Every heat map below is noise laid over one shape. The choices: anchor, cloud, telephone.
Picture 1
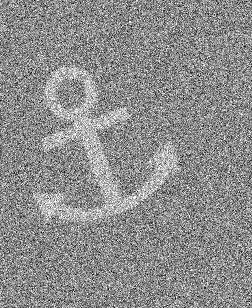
light anchor
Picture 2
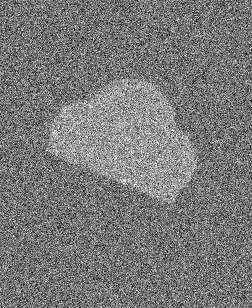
light cloud
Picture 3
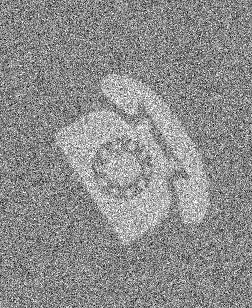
light telephone
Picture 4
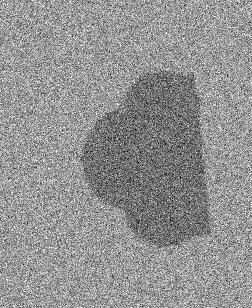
dark cloud
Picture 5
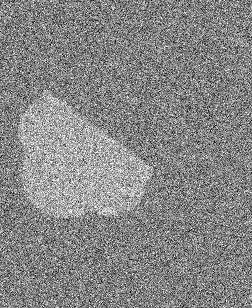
light cloud
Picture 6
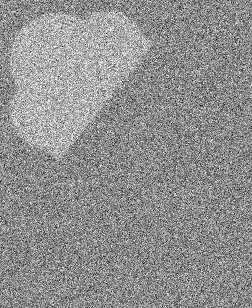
light cloud
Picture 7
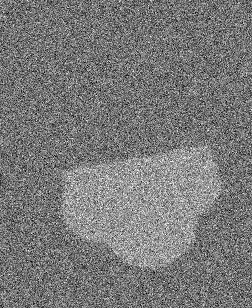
light cloud
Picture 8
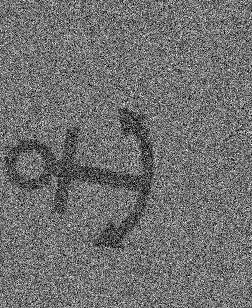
dark anchor
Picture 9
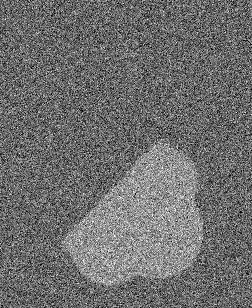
light cloud
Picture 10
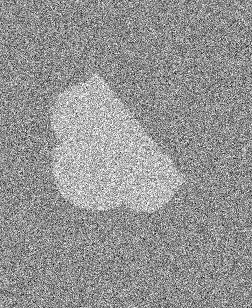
light cloud
